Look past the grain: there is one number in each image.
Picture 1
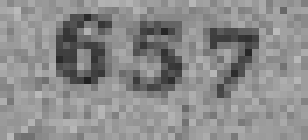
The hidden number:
657
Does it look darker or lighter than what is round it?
darker
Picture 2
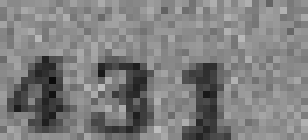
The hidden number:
431
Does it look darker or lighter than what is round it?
darker
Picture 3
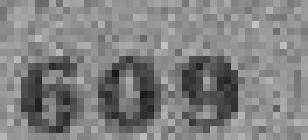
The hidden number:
609
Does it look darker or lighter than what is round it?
darker
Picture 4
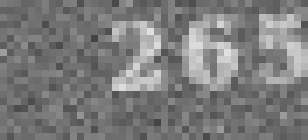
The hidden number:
265
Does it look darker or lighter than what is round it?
lighter
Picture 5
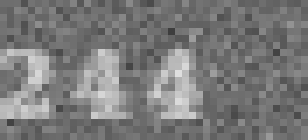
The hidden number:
244
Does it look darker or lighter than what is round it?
lighter
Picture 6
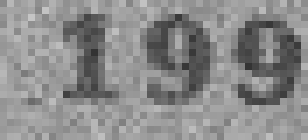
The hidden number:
199
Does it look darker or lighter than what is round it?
darker
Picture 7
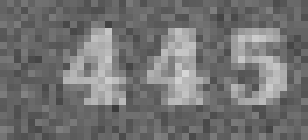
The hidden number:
445
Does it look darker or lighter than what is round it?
lighter
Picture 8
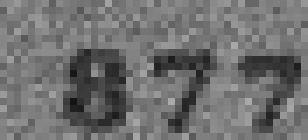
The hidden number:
877
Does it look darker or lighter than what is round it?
darker
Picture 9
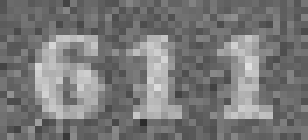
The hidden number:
611
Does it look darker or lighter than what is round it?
lighter
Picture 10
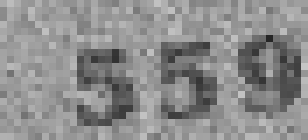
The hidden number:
559
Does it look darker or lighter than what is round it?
darker
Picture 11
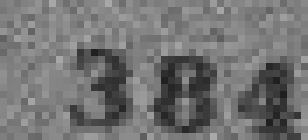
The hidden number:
384
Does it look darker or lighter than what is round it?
darker
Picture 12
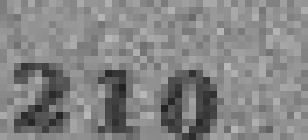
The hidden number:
210
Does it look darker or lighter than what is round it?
darker
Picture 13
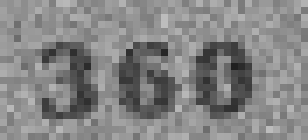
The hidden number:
360
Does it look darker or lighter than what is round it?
darker
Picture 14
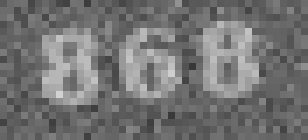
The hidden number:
868
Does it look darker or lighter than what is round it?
lighter
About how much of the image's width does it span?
two thirds
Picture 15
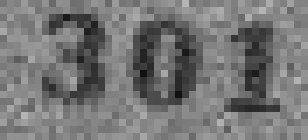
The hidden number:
301
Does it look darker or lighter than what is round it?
darker
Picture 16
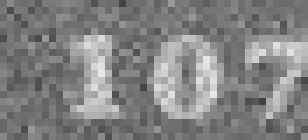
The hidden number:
107
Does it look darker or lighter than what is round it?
lighter
